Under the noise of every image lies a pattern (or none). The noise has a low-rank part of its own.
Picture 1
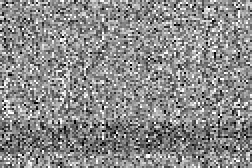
one band of rows
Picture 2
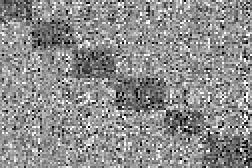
blocks along the diagonal
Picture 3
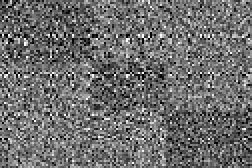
blocks along the diagonal
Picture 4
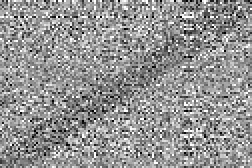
a diagonal band
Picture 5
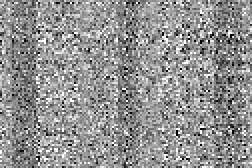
bands of columns
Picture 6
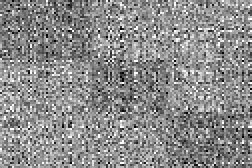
blocks along the diagonal
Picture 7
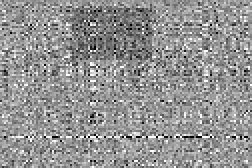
one block
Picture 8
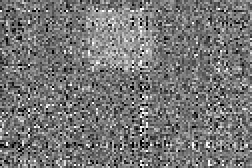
one block
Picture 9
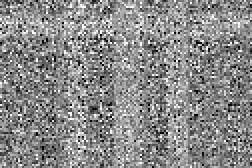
bands of rows crossing bands of columns
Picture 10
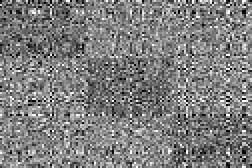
blocks along the diagonal
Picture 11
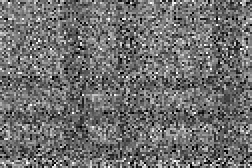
bands of rows crossing bands of columns
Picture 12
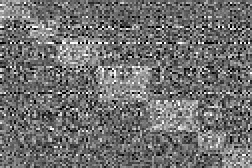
blocks along the diagonal
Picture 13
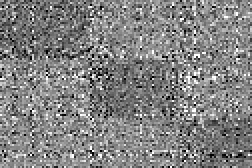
blocks along the diagonal
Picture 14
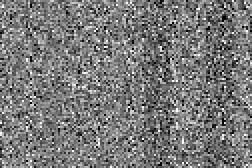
bands of columns
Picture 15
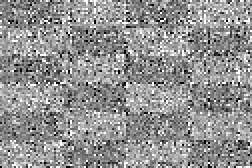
a checkerboard
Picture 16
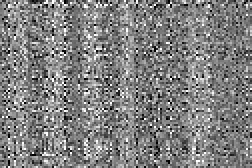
bands of columns
